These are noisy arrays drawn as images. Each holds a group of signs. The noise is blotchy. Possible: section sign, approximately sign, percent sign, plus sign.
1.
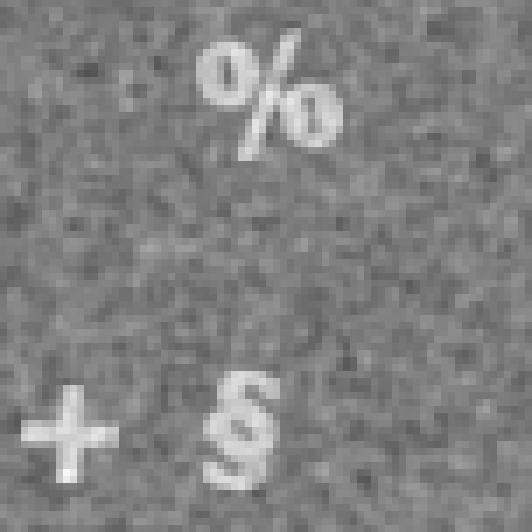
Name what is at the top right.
nothing
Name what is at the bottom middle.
section sign
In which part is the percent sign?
top middle
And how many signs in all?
3
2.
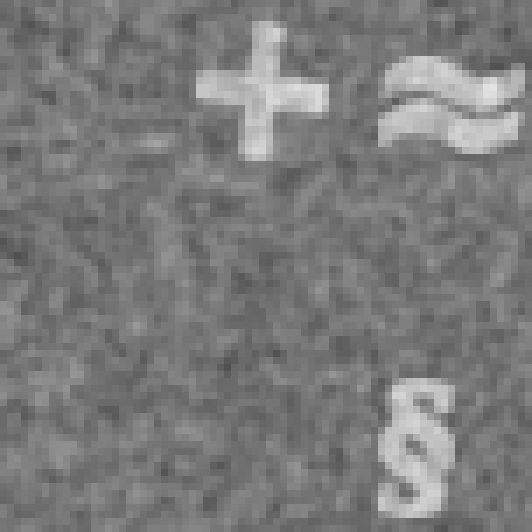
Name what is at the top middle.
plus sign
